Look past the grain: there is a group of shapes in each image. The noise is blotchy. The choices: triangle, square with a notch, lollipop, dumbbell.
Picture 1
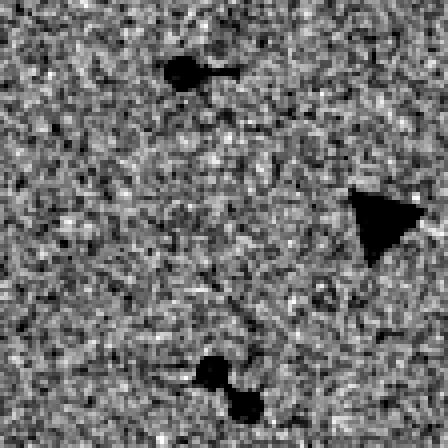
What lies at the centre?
nothing
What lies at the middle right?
triangle
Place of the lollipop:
top middle
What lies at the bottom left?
nothing
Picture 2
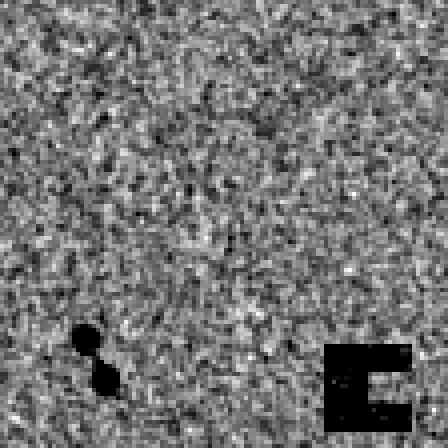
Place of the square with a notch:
bottom right
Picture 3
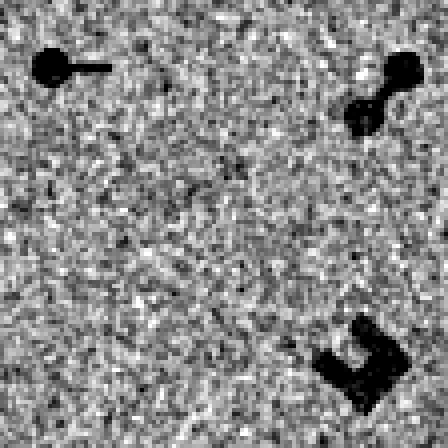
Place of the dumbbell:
top right
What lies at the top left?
lollipop
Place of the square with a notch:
bottom right
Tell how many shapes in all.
3
